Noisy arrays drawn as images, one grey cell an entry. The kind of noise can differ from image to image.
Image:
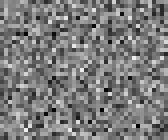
independent entries
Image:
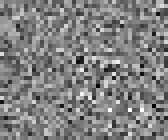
low rank plus noise
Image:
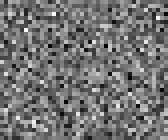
independent entries
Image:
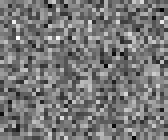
independent entries
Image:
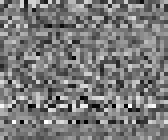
rows of uneven size
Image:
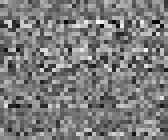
rows of uneven size
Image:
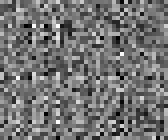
low rank plus noise
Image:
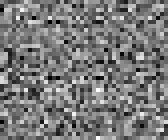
low rank plus noise
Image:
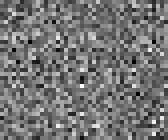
low rank plus noise
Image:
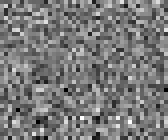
low rank plus noise
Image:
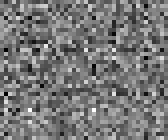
low rank plus noise
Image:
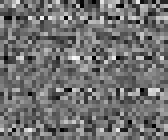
rows of uneven size
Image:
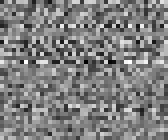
rows of uneven size
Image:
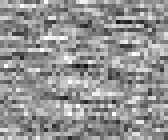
streaked along the rows
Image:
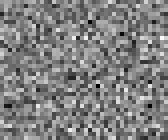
low rank plus noise
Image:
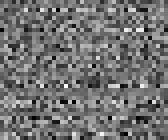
rows of uneven size
